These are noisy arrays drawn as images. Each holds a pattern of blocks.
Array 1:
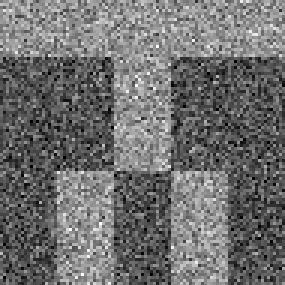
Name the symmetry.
left and right mirror each other
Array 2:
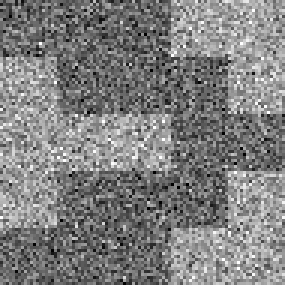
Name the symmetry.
top and bottom mirror each other
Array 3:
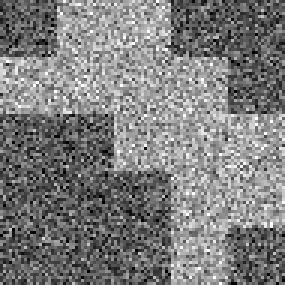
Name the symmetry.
mirrored about the diagonal from the bottom left
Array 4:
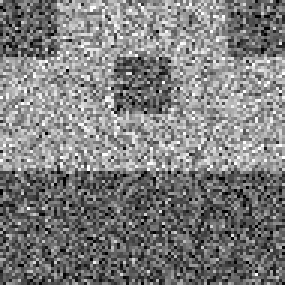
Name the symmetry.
left and right mirror each other
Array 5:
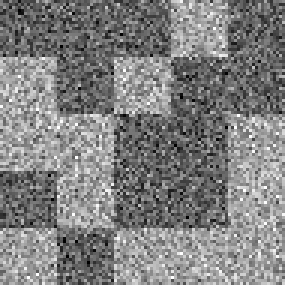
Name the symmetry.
no symmetry
